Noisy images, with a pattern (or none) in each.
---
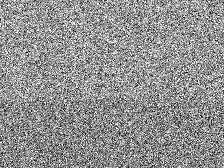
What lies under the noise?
a sharp edge
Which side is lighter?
top
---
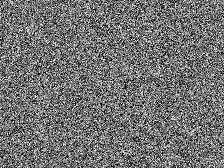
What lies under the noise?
only noise
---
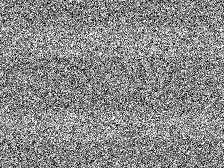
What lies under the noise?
horizontal stripes
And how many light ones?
2
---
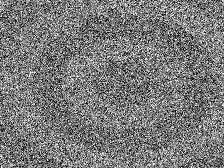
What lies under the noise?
rings round one point
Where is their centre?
centre
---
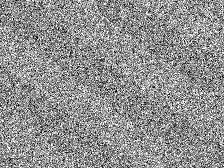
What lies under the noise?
diagonal stripes
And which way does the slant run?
top left to bottom right
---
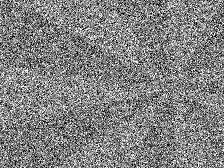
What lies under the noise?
spokes from one point
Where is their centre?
middle right
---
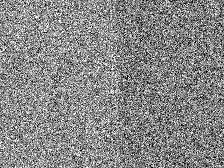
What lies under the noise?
a sharp edge
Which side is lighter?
left
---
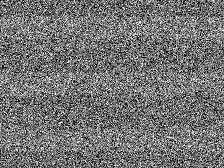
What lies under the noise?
horizontal stripes
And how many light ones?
3
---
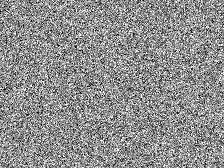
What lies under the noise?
only noise
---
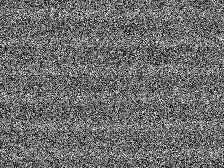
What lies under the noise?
horizontal stripes
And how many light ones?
6
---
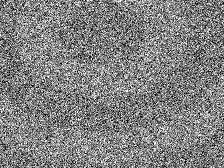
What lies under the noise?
rings round one point
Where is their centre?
top middle
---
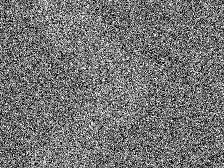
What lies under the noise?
a wavy band
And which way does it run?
top to bottom
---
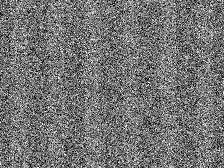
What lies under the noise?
vertical stripes
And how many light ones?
6
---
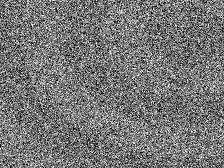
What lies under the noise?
rings round one point
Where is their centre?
top right
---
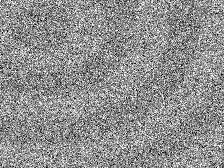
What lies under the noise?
rings round one point
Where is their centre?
top left
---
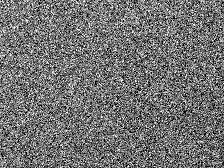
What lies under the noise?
a smooth slope
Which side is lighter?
top left
